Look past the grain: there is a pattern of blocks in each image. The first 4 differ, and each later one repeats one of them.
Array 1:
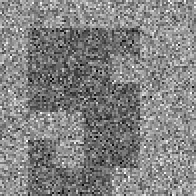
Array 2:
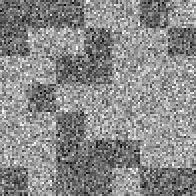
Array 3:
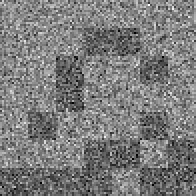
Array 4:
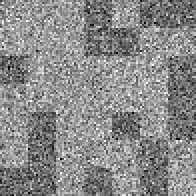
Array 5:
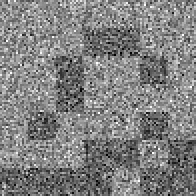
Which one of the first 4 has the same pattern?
3
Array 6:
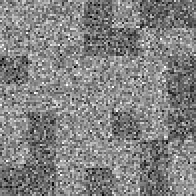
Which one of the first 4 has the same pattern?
4
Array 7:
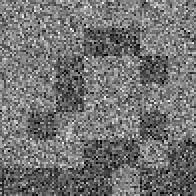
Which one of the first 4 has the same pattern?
3
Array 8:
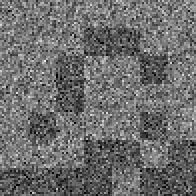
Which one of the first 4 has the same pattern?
3
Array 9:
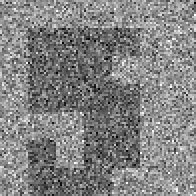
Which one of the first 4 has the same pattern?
1
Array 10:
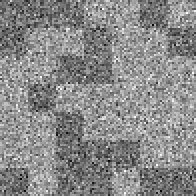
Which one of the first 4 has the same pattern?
2
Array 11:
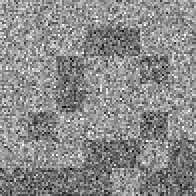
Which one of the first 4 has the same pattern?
3
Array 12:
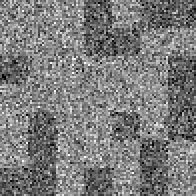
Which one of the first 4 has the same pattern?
4
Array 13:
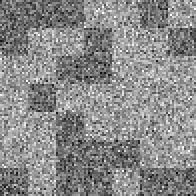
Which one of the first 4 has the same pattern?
2
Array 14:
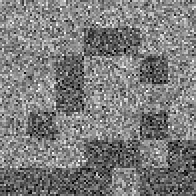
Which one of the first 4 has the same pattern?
3
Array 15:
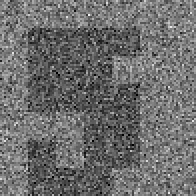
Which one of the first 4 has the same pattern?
1
